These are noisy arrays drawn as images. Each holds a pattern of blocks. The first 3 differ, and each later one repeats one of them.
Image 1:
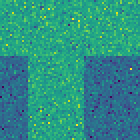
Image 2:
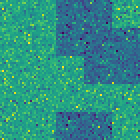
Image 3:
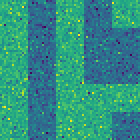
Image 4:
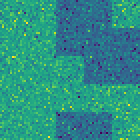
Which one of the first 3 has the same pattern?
2
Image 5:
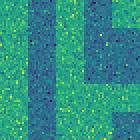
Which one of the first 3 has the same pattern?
3
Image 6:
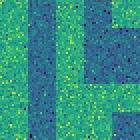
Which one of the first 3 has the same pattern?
3
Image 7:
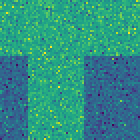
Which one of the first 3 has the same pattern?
1
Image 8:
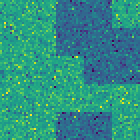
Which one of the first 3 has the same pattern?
2
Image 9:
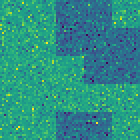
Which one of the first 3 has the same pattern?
2
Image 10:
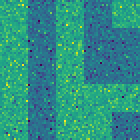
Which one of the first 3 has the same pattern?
3
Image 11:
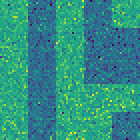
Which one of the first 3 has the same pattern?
3
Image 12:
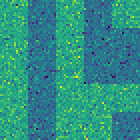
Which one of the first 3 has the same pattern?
3
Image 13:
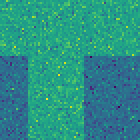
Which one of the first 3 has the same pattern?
1
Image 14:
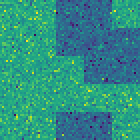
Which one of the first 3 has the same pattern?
2
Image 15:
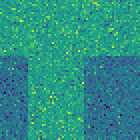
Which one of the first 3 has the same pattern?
1
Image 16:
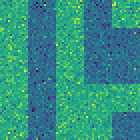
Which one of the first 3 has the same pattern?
3
